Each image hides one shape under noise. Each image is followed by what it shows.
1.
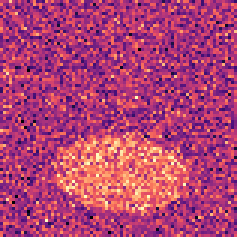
light ellipse
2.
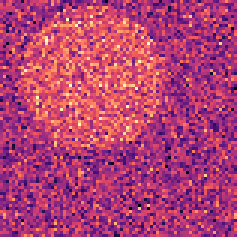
light disc
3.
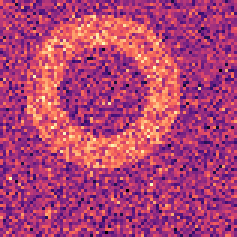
light ring
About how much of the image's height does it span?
two thirds
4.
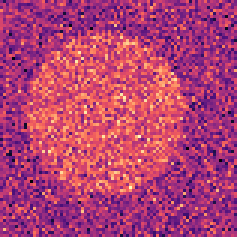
light disc
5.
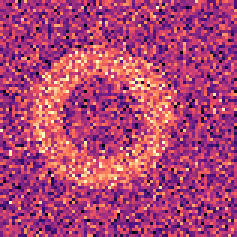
light ring
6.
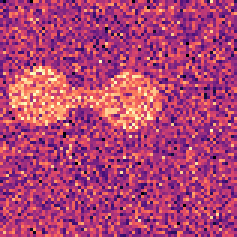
light dumbbell
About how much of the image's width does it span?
two thirds
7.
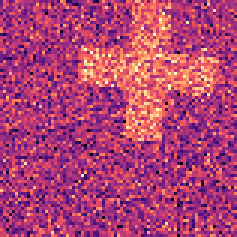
light cross
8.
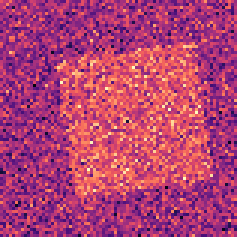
light square
